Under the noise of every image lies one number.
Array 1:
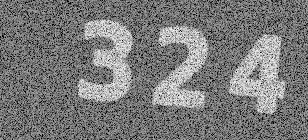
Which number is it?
324
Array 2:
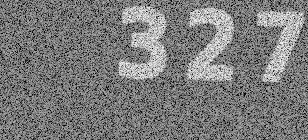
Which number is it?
327
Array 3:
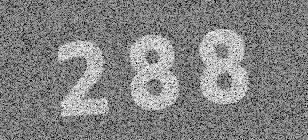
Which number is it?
288
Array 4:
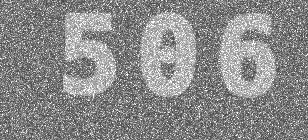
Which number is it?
506
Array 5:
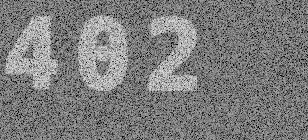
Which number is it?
402
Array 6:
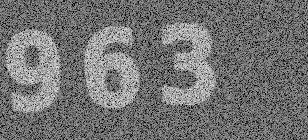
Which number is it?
963
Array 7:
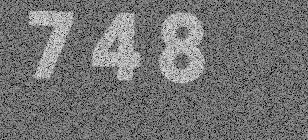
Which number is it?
748
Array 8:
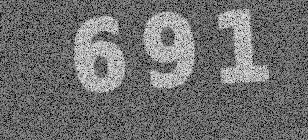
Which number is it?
691
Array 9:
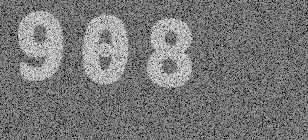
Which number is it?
908
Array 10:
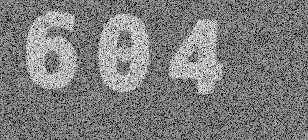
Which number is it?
604
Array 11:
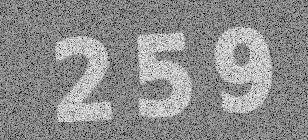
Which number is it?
259
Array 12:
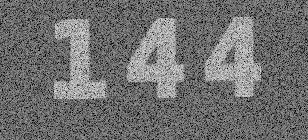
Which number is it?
144
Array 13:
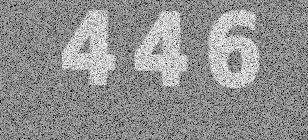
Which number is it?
446
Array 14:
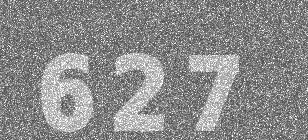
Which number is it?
627
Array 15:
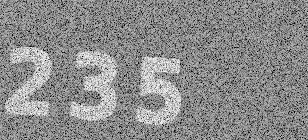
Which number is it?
235
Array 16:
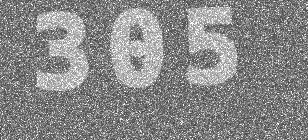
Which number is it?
305
